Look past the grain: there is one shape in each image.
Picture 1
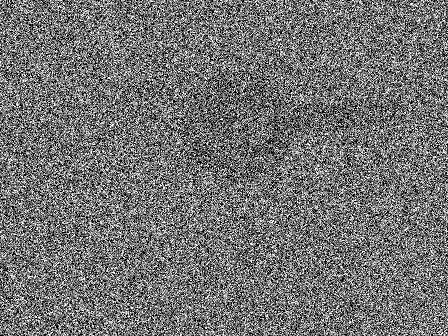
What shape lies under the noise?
lollipop
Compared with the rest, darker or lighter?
darker
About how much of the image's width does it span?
half
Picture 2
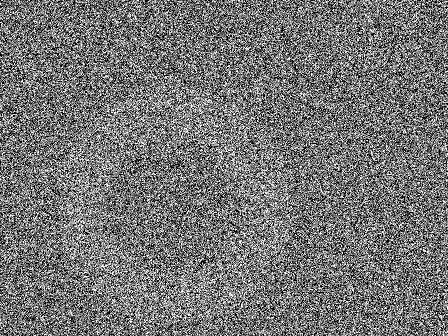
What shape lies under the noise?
ring
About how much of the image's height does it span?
two thirds
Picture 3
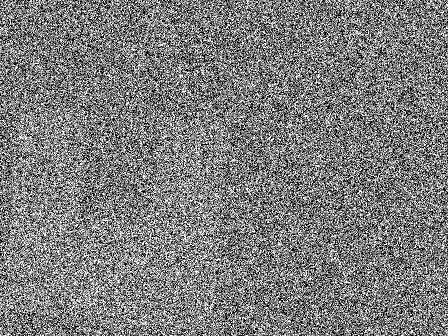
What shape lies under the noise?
square with a notch
